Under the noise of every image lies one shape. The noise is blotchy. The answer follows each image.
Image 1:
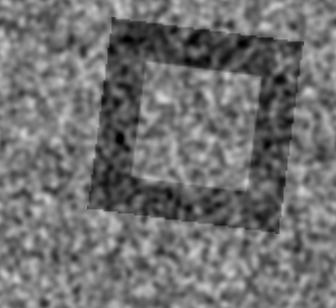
square frame
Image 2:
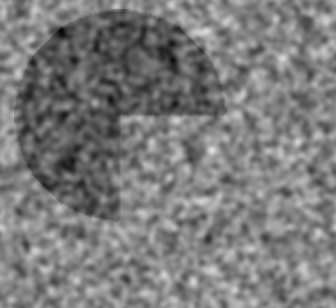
disc with a wedge cut out
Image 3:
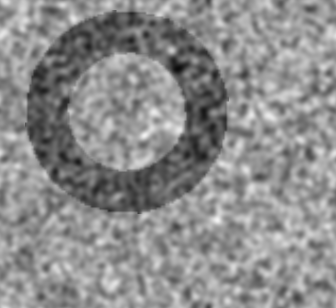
ring
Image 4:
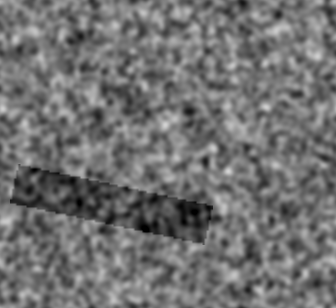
bar
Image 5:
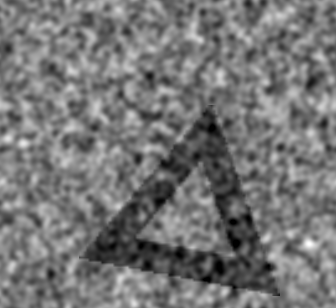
triangle frame
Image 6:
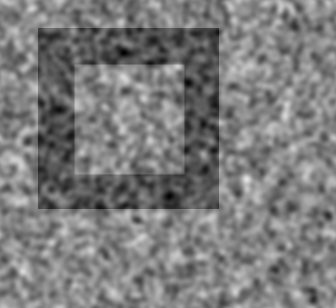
square frame
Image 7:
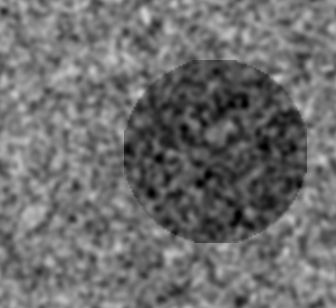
disc
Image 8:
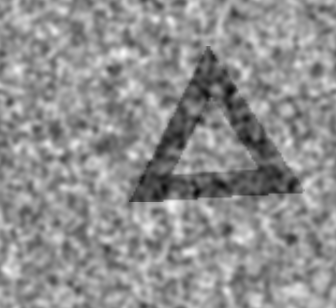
triangle frame
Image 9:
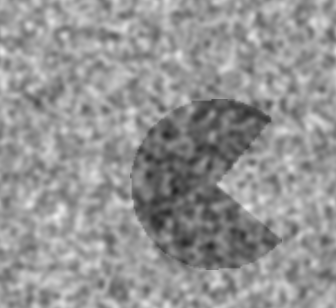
disc with a wedge cut out
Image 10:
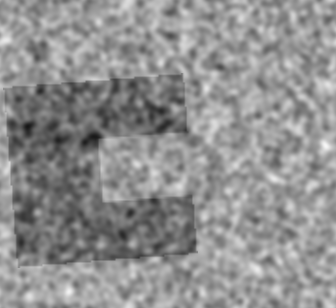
square with a notch
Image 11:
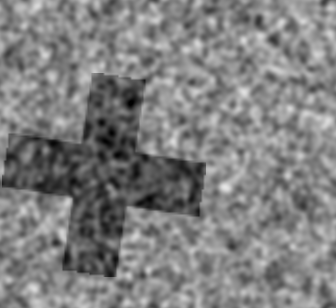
cross
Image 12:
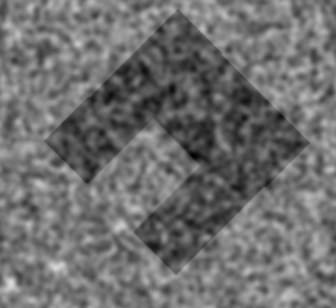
square with a notch
